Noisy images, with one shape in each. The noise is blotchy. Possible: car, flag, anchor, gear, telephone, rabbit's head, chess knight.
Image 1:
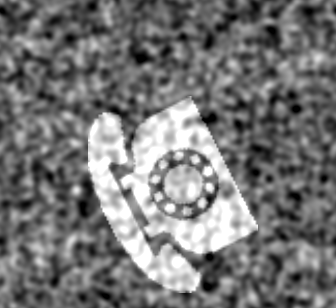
telephone
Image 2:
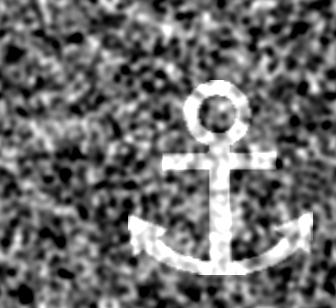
anchor
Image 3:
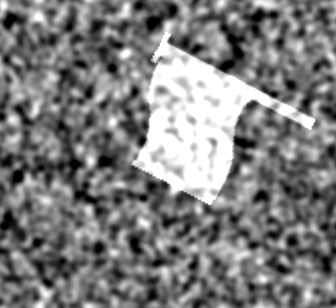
flag
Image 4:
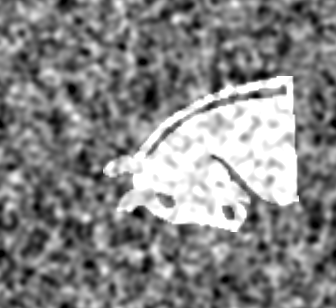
chess knight
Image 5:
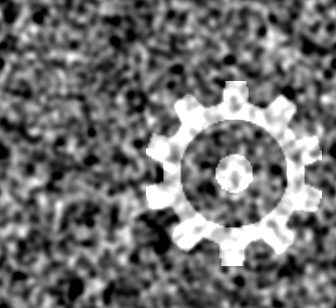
gear
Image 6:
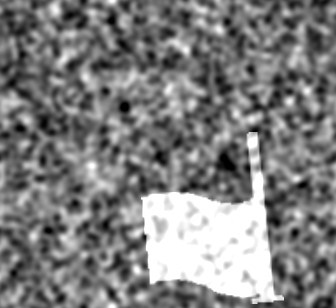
flag
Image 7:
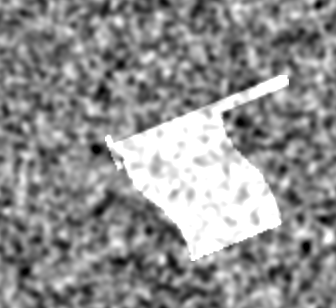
flag
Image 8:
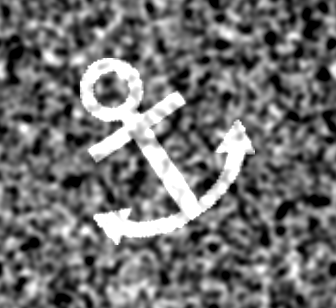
anchor
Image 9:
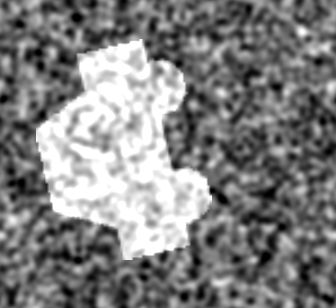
car
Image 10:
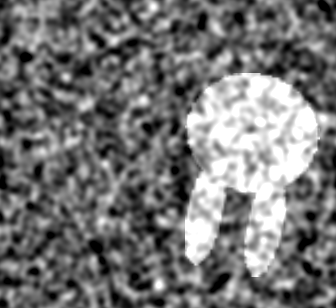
rabbit's head
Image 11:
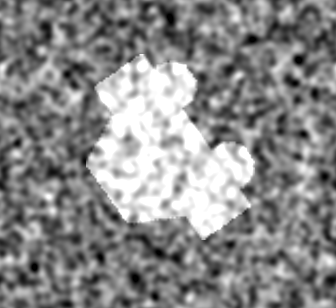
car
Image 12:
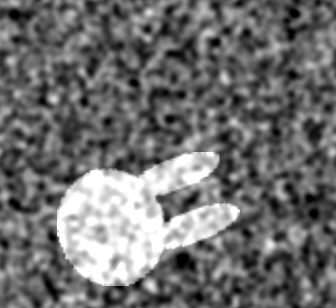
rabbit's head
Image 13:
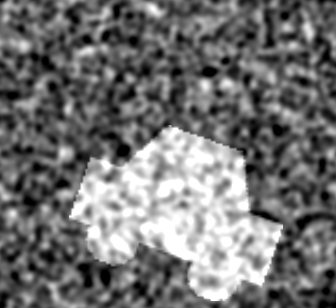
car
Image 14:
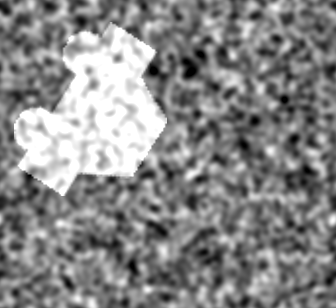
car
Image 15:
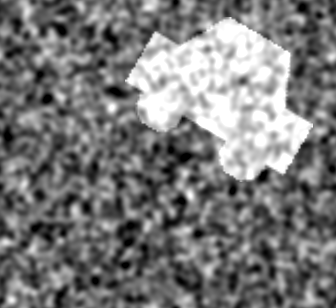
car
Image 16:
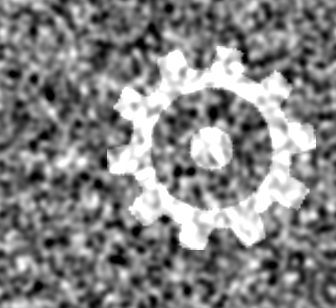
gear
